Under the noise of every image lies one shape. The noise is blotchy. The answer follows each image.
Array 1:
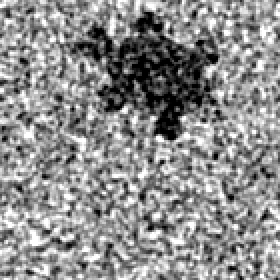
turtle
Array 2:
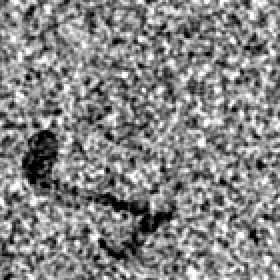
musical note
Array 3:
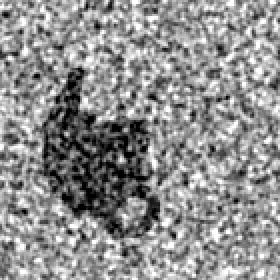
teapot
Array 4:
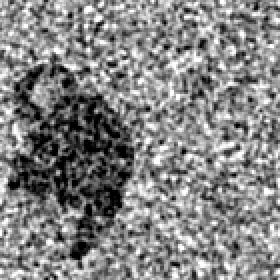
teapot
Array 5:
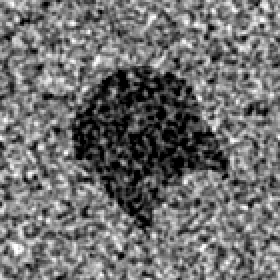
cat's head
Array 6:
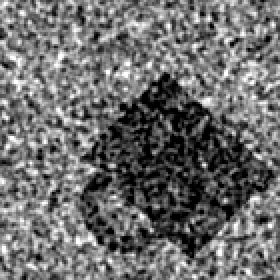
cup
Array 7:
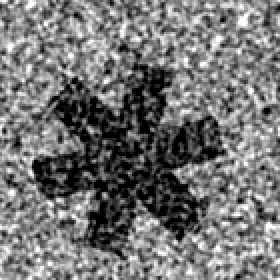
asterisk
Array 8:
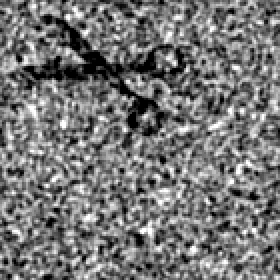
pair of scissors
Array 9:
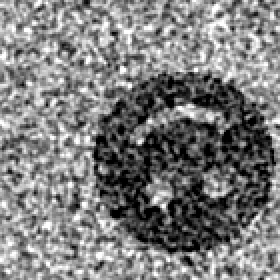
smiling face
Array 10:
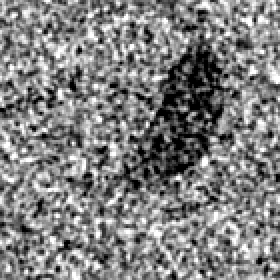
umbrella
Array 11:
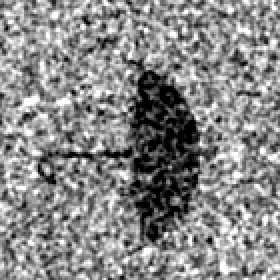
umbrella
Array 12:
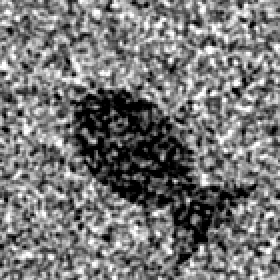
fish
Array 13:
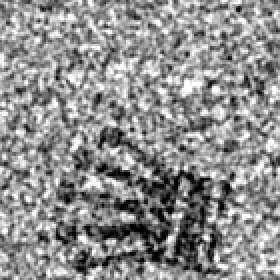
chess queen
